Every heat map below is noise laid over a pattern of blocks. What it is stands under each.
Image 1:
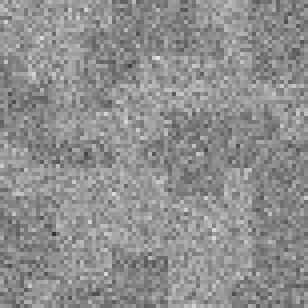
no symmetry
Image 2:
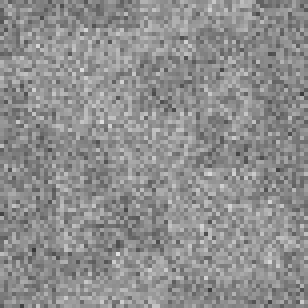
the same after a half turn
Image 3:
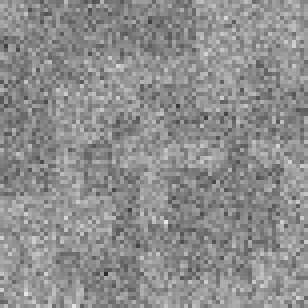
mirrored about the diagonal from the top left
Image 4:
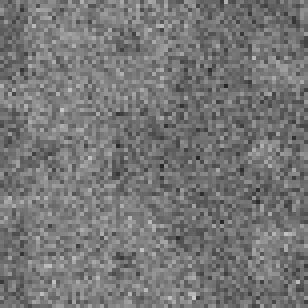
top and bottom mirror each other
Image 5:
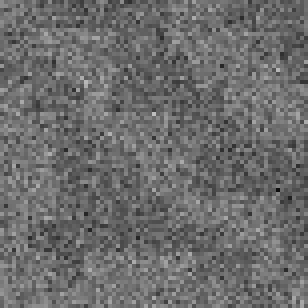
mirrored about the diagonal from the bottom left
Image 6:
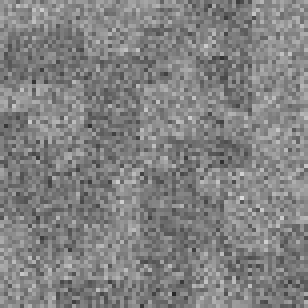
no symmetry
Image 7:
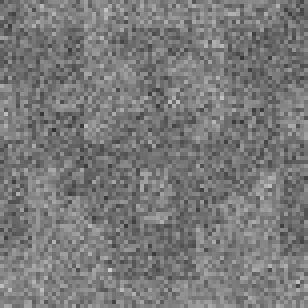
left and right mirror each other
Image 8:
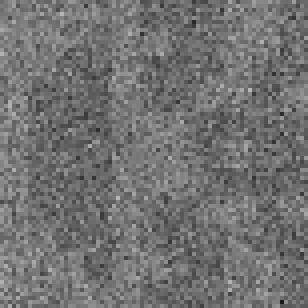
top and bottom mirror each other
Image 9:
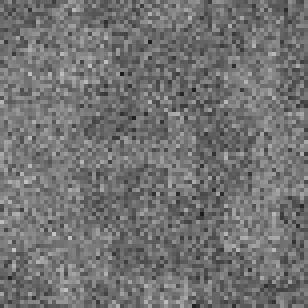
top and bottom mirror each other
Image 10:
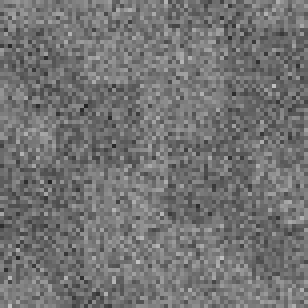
the same after a half turn
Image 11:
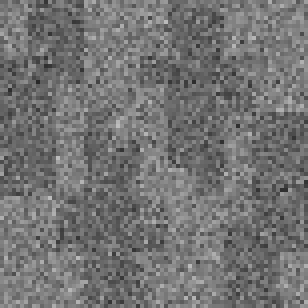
the same after a half turn
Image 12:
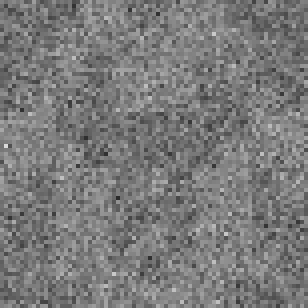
left and right mirror each other
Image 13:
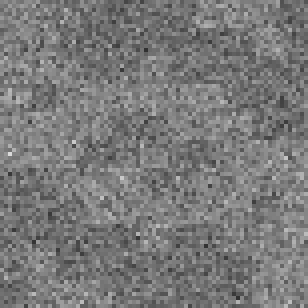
the same after a half turn
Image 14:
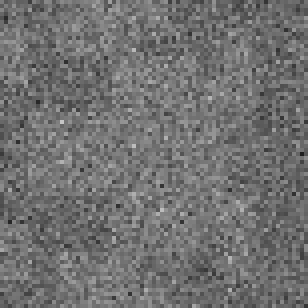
top and bottom mirror each other
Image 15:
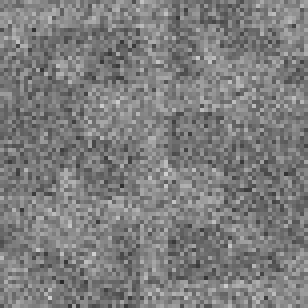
the same after a half turn
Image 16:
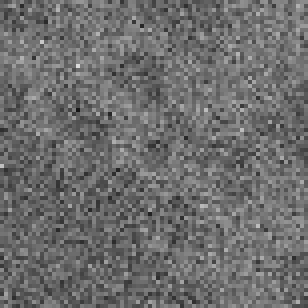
mirrored about the diagonal from the bottom left
